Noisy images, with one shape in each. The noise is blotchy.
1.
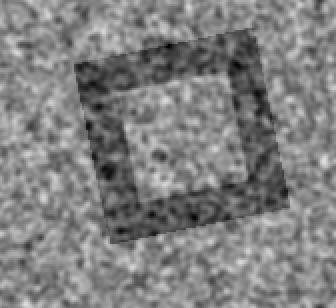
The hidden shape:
square frame
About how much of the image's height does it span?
two thirds
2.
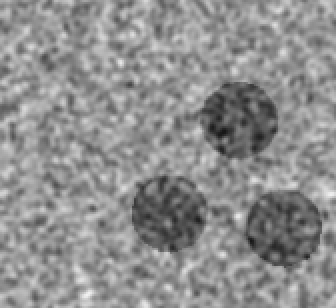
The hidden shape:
three dots
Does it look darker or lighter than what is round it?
darker
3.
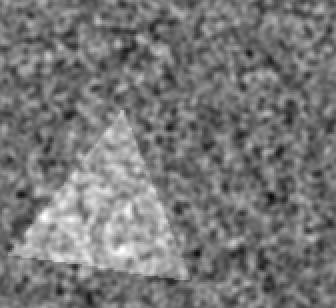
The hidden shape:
triangle
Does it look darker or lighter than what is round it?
lighter
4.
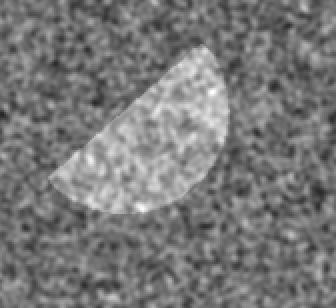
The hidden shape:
half disc
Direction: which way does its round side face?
down and right
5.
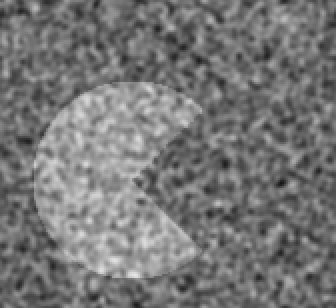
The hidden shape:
disc with a wedge cut out
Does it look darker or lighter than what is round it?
lighter
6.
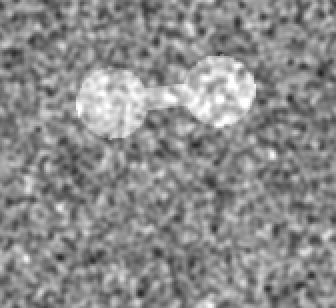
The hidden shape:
dumbbell
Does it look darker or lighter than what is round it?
lighter
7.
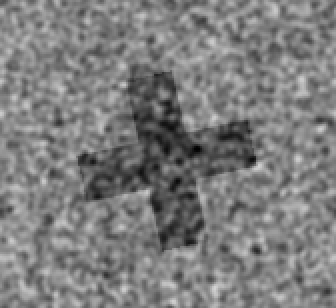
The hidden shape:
cross
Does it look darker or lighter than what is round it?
darker
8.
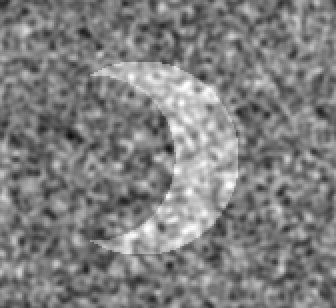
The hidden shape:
crescent
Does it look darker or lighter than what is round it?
lighter
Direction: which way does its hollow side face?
left
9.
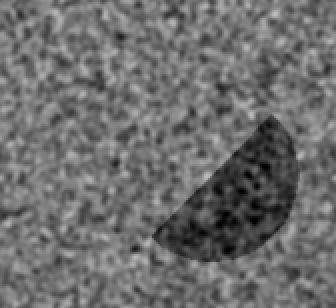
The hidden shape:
half disc
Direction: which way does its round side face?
down and right
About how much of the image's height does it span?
half
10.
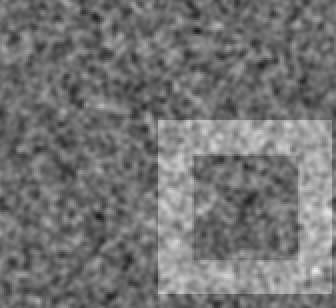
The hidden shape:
square frame
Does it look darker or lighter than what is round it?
lighter
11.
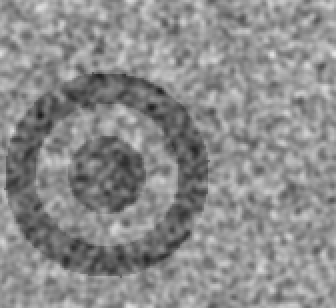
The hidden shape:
bullseye
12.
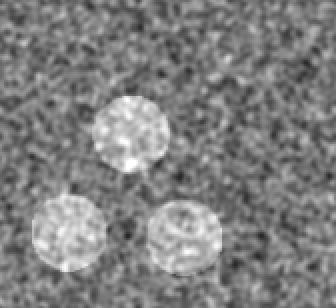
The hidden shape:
three dots
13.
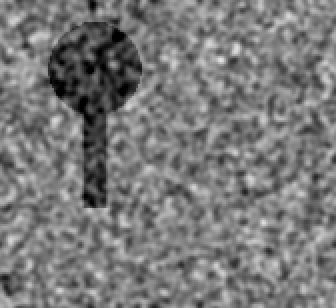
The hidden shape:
lollipop
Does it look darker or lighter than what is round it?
darker
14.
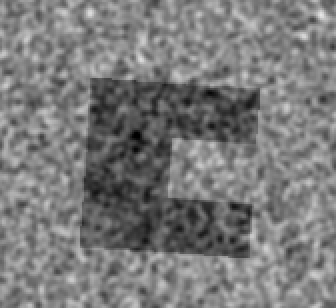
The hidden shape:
square with a notch
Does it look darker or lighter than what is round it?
darker
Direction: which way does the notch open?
right
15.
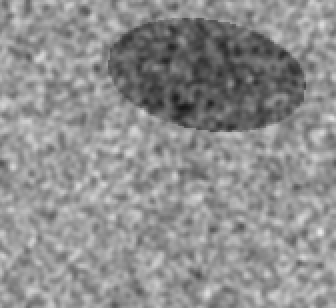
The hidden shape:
ellipse
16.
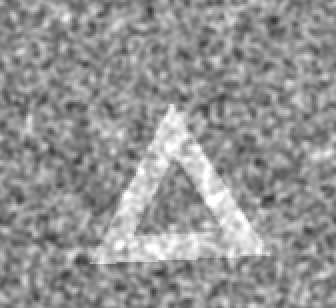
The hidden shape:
triangle frame
